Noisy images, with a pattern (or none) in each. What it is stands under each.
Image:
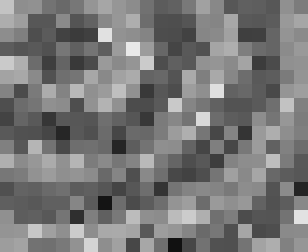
rings round one point
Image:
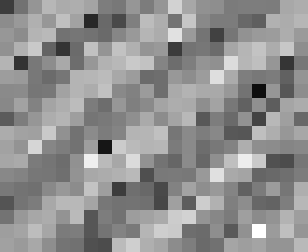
diagonal stripes
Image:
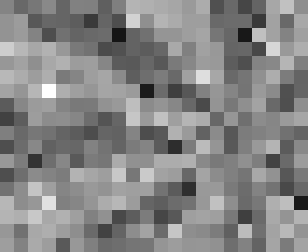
spokes from one point
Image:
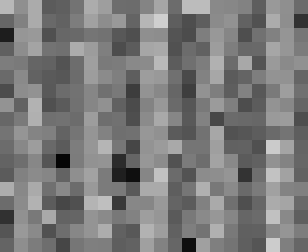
vertical stripes
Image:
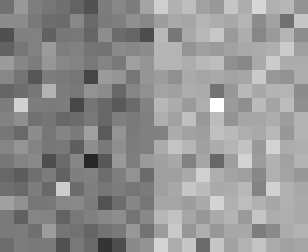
a sharp edge
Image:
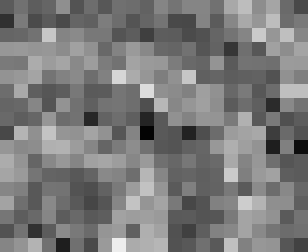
rings round one point
